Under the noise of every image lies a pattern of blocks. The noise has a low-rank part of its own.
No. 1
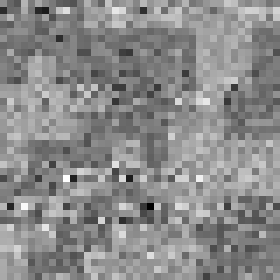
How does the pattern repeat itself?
no symmetry
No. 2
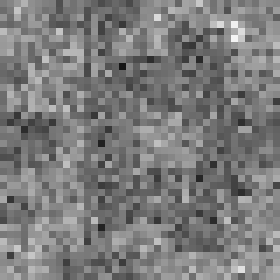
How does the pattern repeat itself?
top and bottom mirror each other
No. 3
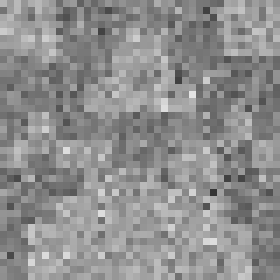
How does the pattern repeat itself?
left and right mirror each other
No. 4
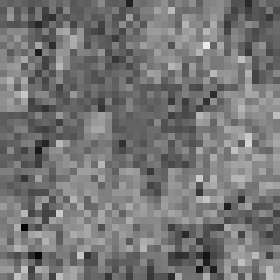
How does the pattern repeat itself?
no symmetry
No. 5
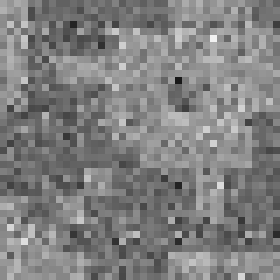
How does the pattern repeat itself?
mirrored about the diagonal from the bottom left
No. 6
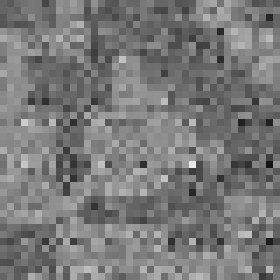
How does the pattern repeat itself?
mirrored about the diagonal from the bottom left
